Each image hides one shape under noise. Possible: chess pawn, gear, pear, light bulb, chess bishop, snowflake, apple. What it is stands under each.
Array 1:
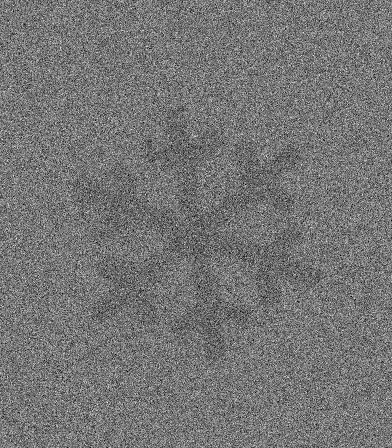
snowflake
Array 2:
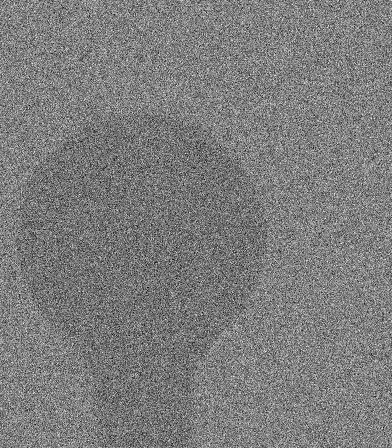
light bulb
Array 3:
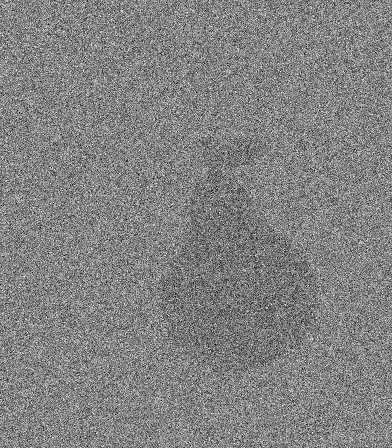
pear
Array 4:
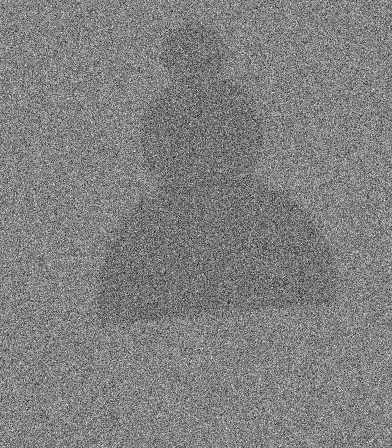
chess pawn
